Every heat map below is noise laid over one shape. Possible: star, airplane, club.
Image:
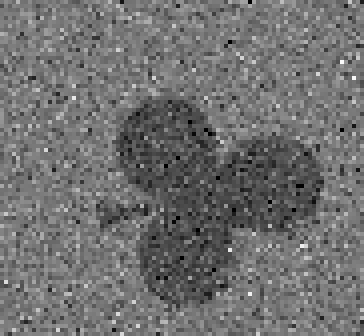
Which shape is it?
club
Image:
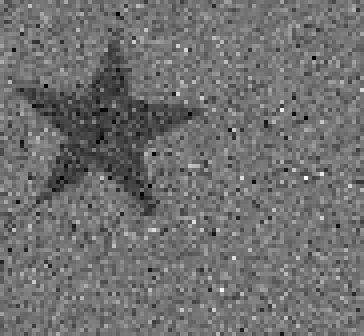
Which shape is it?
star
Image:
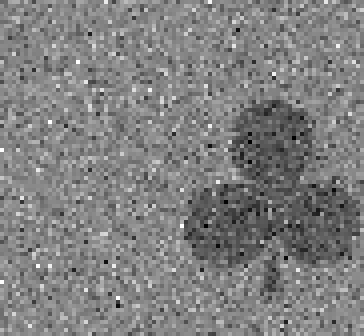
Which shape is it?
club
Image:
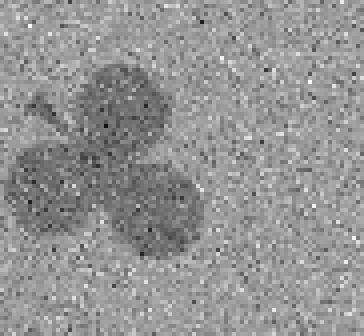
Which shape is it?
club
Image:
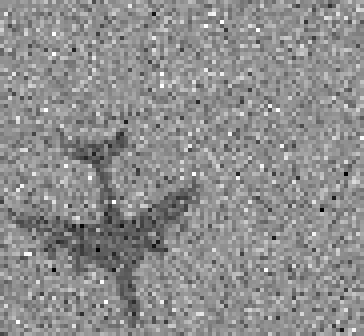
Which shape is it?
airplane
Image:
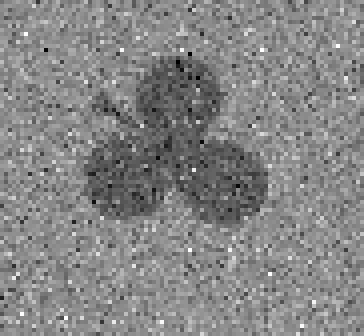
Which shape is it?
club
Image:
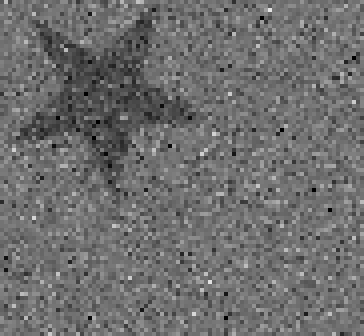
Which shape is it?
star
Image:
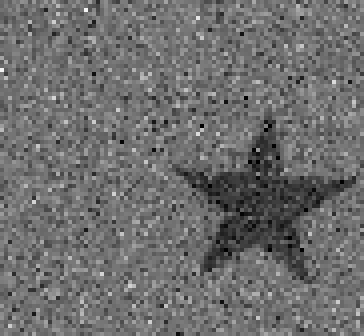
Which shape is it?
star
